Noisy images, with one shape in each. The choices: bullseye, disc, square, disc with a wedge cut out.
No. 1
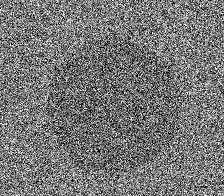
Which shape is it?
disc
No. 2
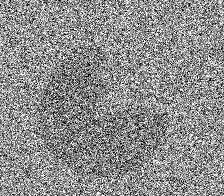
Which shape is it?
disc with a wedge cut out
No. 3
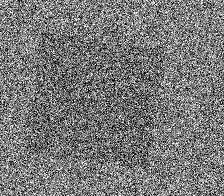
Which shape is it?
square
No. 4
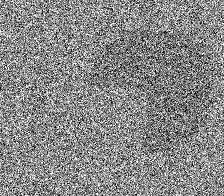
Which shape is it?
disc with a wedge cut out
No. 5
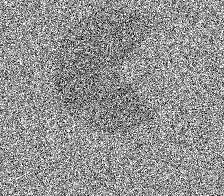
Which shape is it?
disc with a wedge cut out
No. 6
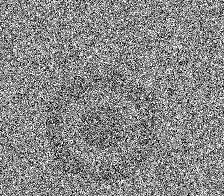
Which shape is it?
bullseye
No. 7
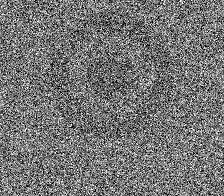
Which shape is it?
bullseye
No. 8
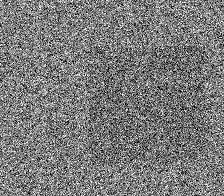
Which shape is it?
square
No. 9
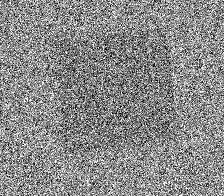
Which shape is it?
square
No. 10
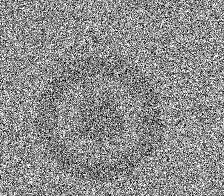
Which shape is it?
bullseye
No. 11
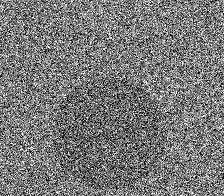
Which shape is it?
disc
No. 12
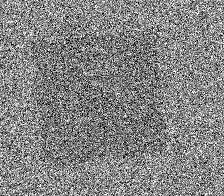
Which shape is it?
square
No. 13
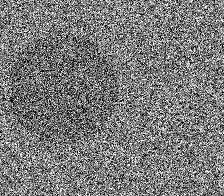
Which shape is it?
disc
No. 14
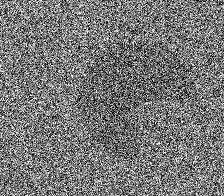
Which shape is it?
disc with a wedge cut out
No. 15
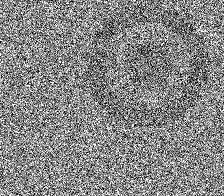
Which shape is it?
bullseye
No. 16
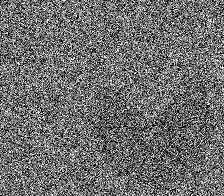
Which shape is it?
disc with a wedge cut out
